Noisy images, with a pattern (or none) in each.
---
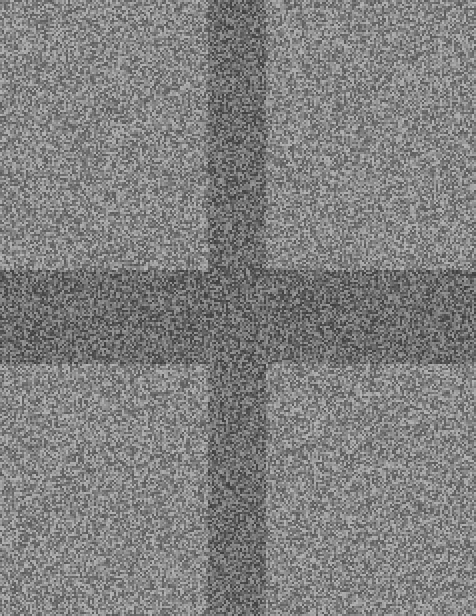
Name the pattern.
bands of rows crossing bands of columns
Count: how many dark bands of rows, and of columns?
1 and 1
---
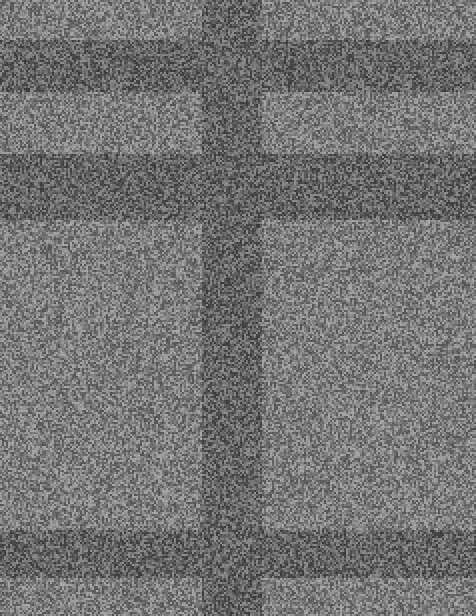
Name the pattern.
bands of rows crossing bands of columns
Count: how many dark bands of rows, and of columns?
3 and 1
